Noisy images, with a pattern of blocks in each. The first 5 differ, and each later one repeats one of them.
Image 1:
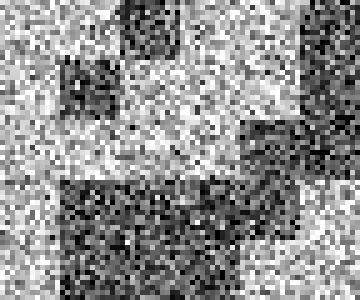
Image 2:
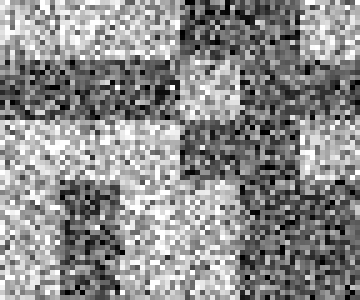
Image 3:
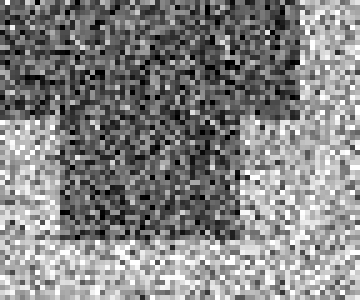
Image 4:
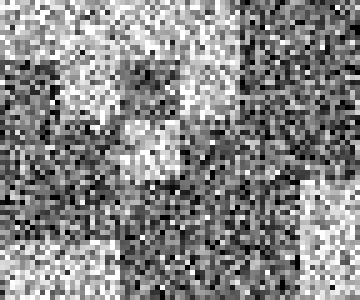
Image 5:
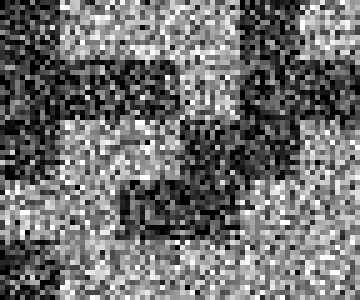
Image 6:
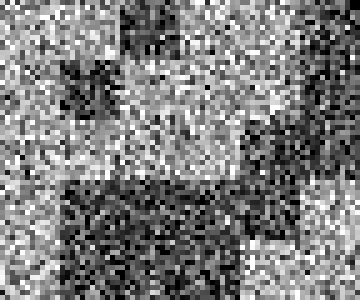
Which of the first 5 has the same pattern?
1
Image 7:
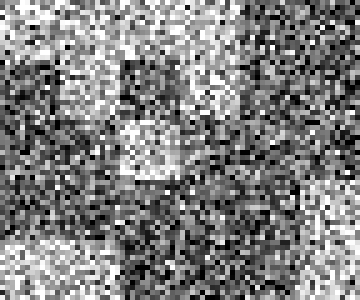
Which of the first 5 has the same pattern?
4
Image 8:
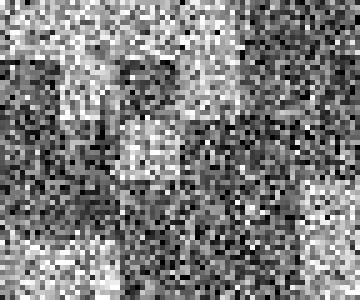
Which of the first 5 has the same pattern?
4
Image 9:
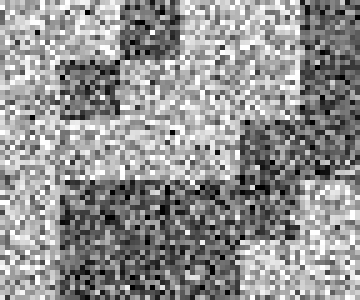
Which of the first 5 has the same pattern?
1
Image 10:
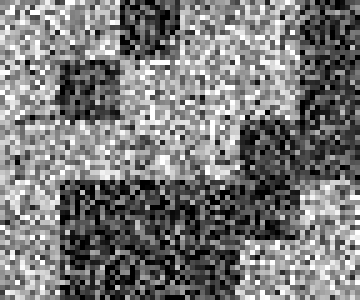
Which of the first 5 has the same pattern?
1
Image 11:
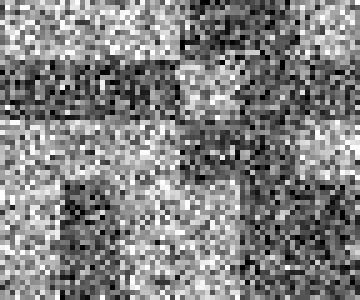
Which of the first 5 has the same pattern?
2
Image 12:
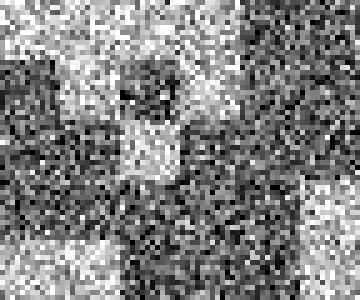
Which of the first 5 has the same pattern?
4
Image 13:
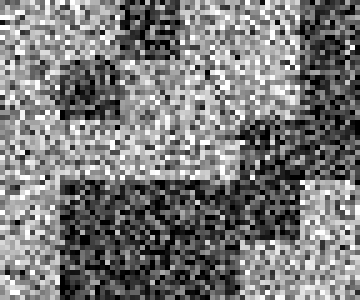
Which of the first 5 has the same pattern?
1
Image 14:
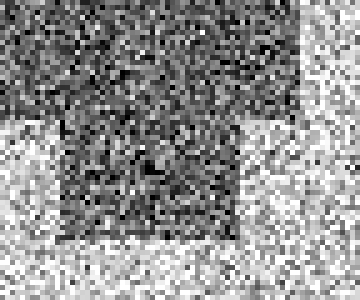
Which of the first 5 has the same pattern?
3
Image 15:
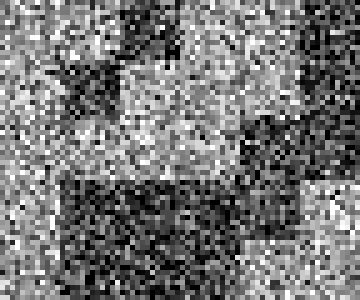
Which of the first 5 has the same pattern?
1
